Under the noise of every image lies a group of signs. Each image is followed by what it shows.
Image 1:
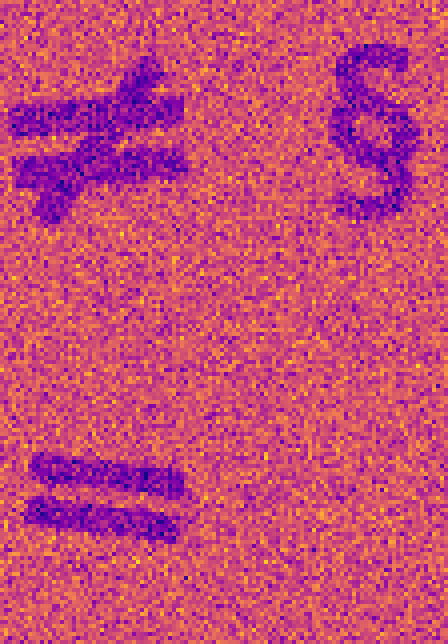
top left: not-equal sign; top right: section sign; bottom left: equals sign
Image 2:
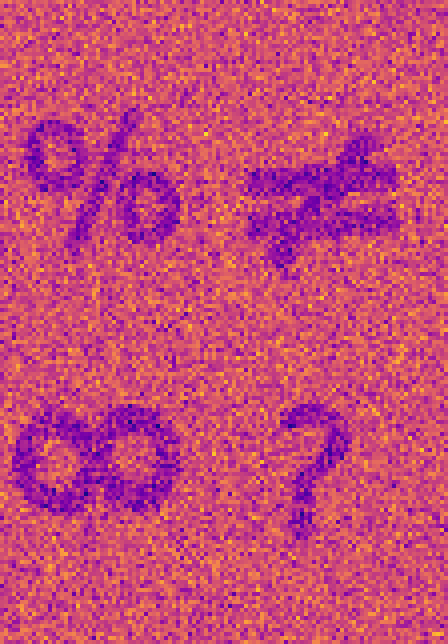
top left: percent sign; top right: not-equal sign; bottom left: infinity sign; bottom right: question mark
